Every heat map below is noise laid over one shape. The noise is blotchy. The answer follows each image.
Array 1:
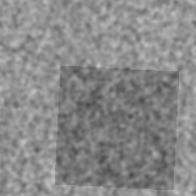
square
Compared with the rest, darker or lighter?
darker
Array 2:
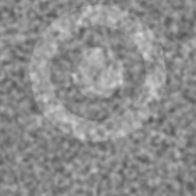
bullseye
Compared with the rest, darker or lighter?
lighter
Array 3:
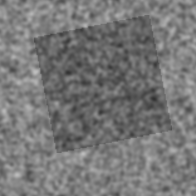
square
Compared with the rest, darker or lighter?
darker
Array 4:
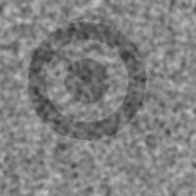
bullseye
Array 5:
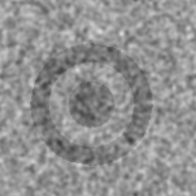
bullseye
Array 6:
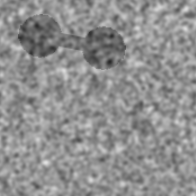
dumbbell
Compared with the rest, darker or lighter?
darker
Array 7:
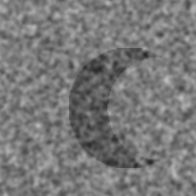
crescent
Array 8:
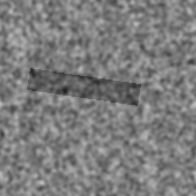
bar
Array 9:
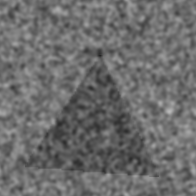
triangle
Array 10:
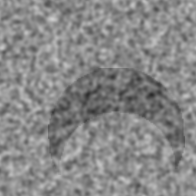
crescent
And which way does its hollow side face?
down
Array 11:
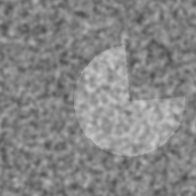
disc with a wedge cut out
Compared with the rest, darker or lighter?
lighter
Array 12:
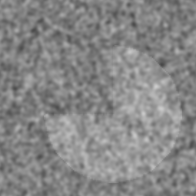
disc with a wedge cut out
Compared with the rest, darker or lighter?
lighter
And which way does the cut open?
up and left
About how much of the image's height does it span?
two thirds
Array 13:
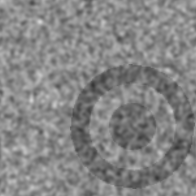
bullseye
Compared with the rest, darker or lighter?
darker
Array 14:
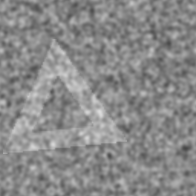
triangle frame
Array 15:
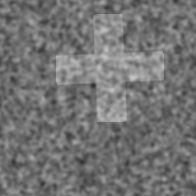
cross
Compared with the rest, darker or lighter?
lighter
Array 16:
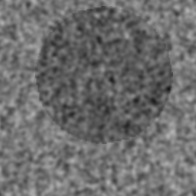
disc
